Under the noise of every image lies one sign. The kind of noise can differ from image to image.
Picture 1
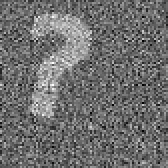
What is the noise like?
low rank plus noise
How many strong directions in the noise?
one
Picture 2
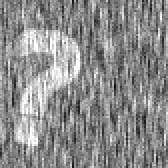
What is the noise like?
streaked along the columns
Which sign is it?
question mark
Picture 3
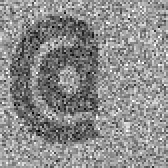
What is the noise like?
independent entries
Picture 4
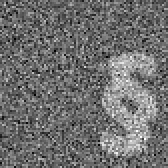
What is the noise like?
independent entries
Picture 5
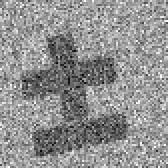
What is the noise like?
independent entries
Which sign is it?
plus-minus sign
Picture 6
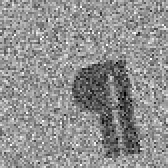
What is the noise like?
independent entries
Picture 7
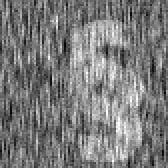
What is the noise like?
streaked along the columns
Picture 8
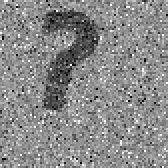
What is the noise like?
heavy tails
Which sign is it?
question mark
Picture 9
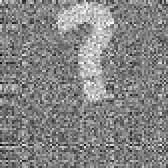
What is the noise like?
low rank plus noise
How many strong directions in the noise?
one
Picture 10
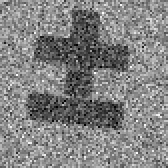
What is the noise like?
independent entries
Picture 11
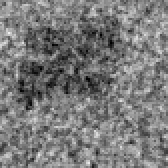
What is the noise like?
blotchy
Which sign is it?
not-equal sign
